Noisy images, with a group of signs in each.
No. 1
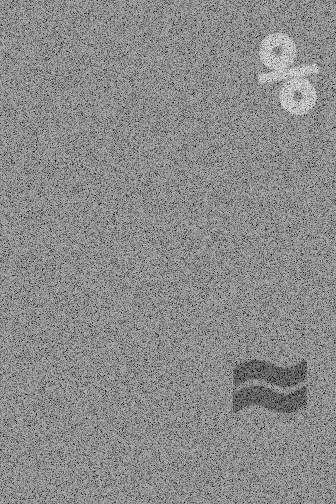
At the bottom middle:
nothing
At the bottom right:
approximately sign
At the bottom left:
nothing
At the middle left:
nothing
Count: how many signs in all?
2
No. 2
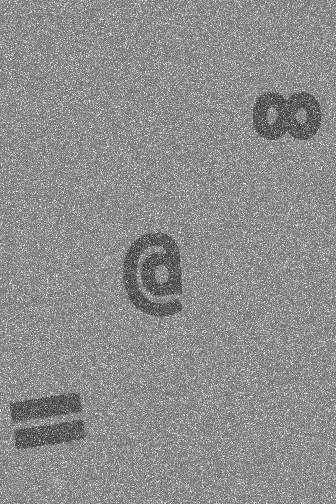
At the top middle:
nothing
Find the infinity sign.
top right
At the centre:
at sign
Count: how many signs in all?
3
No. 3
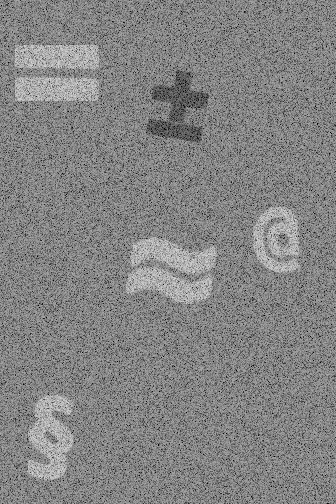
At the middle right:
at sign
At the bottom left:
section sign
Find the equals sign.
top left
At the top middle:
plus-minus sign
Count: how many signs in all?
5
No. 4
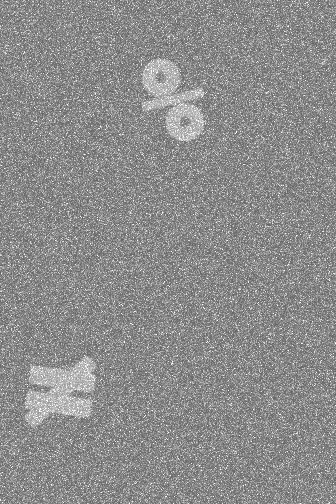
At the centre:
nothing
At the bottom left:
not-equal sign
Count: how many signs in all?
2
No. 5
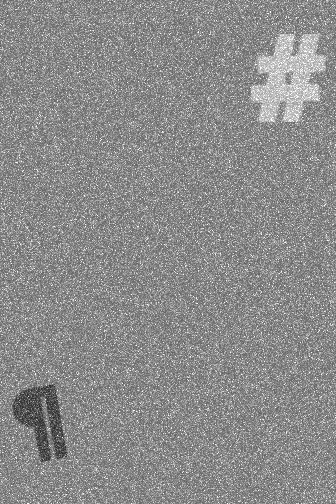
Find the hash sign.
top right
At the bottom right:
nothing
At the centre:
nothing
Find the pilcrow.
bottom left
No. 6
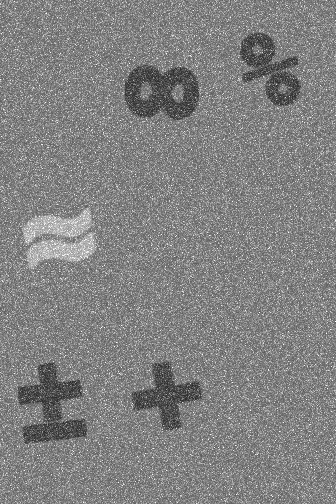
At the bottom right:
nothing
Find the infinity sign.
top middle
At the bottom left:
plus-minus sign
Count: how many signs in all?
5
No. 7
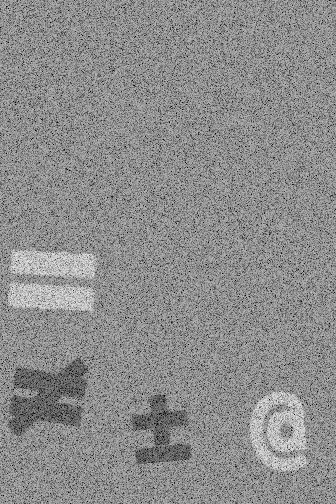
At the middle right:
nothing
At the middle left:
equals sign
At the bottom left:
not-equal sign
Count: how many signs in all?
4
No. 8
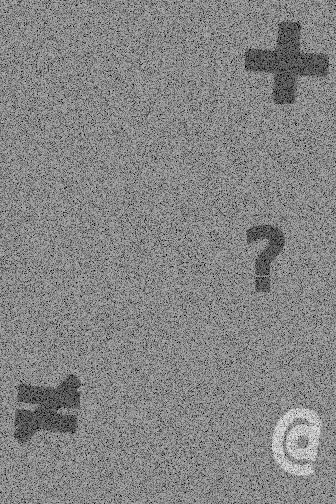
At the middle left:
nothing
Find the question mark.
middle right
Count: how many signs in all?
4
